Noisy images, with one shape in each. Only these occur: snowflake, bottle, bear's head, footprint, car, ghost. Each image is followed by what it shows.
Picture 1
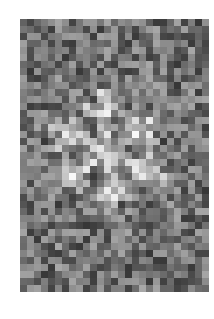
light snowflake
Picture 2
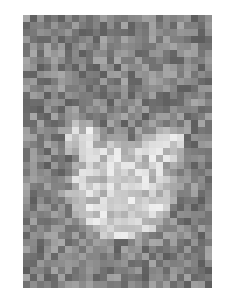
light bear's head
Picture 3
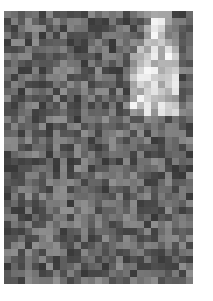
light bottle, top right
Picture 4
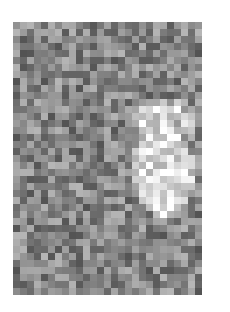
light footprint, middle right
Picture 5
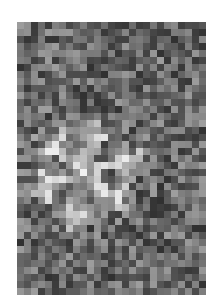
light snowflake
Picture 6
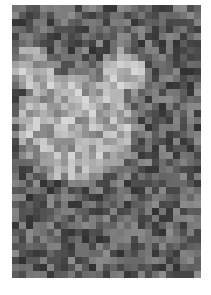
light bear's head
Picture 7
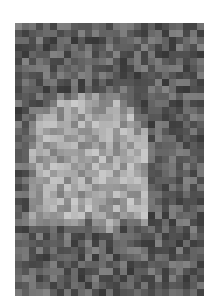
light ghost
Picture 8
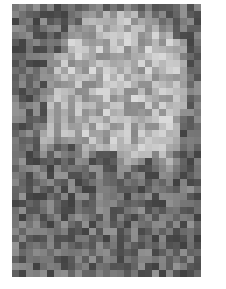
light ghost
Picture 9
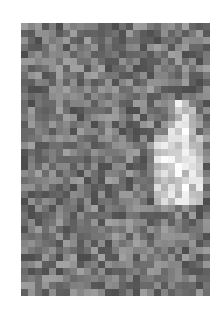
light bottle, middle right
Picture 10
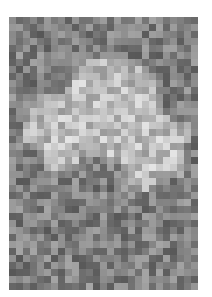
light car
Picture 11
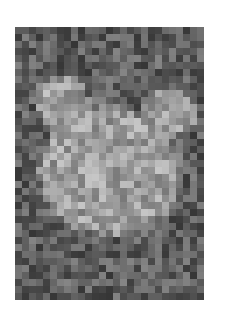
light bear's head
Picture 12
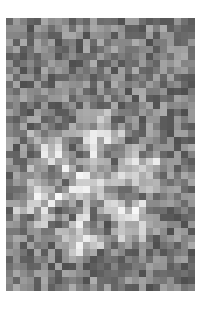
light snowflake
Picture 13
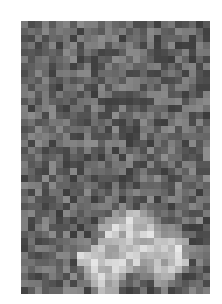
light car
